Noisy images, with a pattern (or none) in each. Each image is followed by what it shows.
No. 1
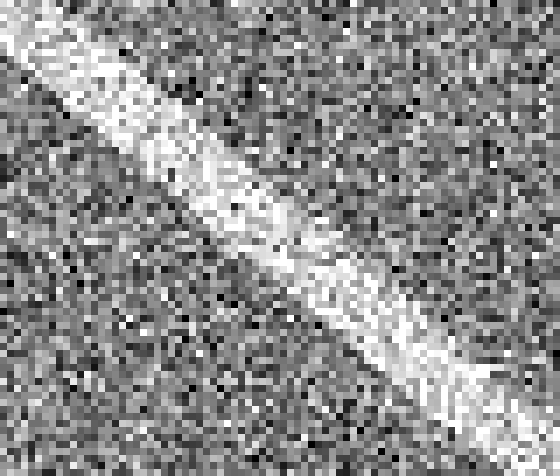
a diagonal band
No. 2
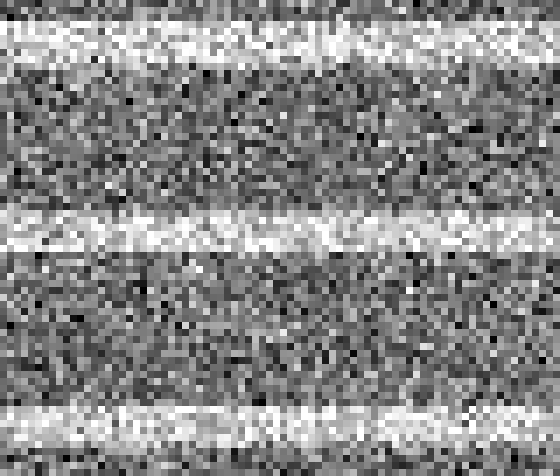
bands of rows
